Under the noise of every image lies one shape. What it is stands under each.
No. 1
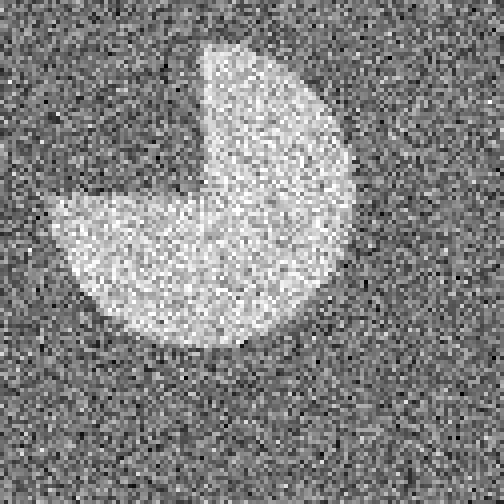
disc with a wedge cut out
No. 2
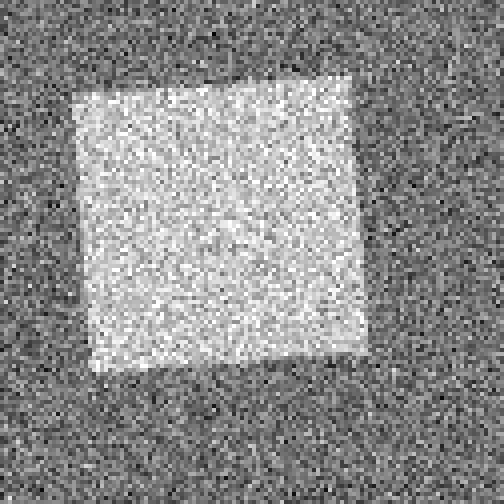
square
